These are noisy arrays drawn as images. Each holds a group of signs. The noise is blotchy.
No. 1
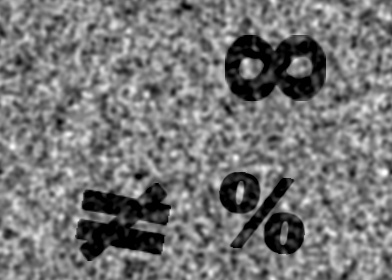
top right: infinity sign; bottom left: not-equal sign; bottom right: percent sign
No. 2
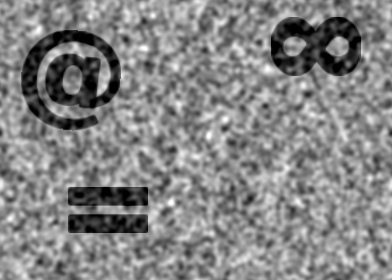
top left: at sign; top right: infinity sign; bottom left: equals sign
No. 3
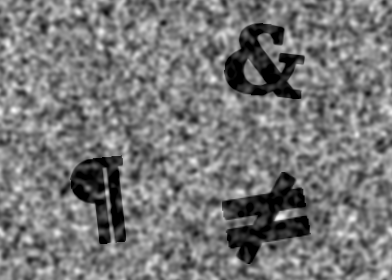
top right: ampersand; bottom left: pilcrow; bottom right: not-equal sign
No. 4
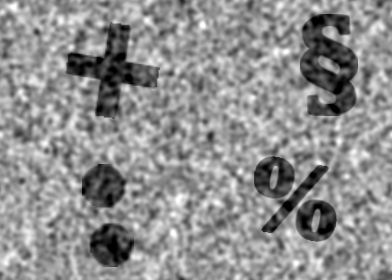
top left: plus sign; top right: section sign; bottom left: colon; bottom right: percent sign
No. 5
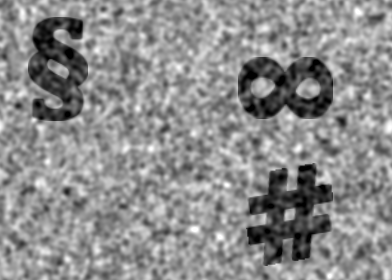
top left: section sign; top right: infinity sign; bottom right: hash sign
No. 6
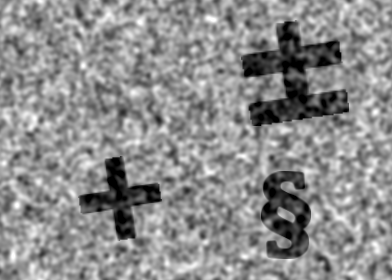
top right: plus-minus sign; bottom left: plus sign; bottom right: section sign
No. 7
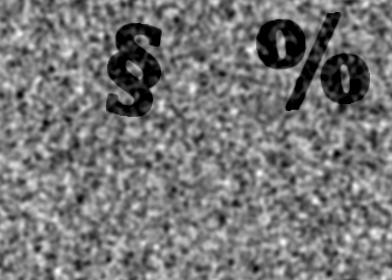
top left: section sign; top right: percent sign
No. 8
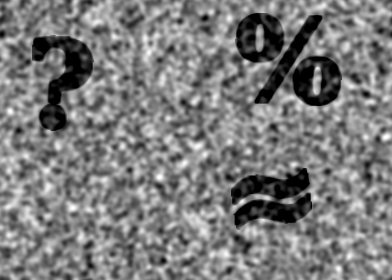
top left: question mark; top right: percent sign; bottom right: approximately sign
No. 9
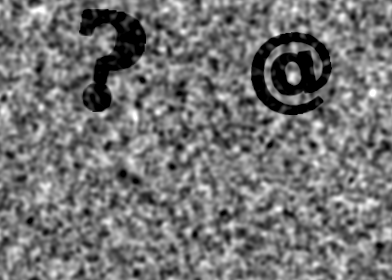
top left: question mark; top right: at sign
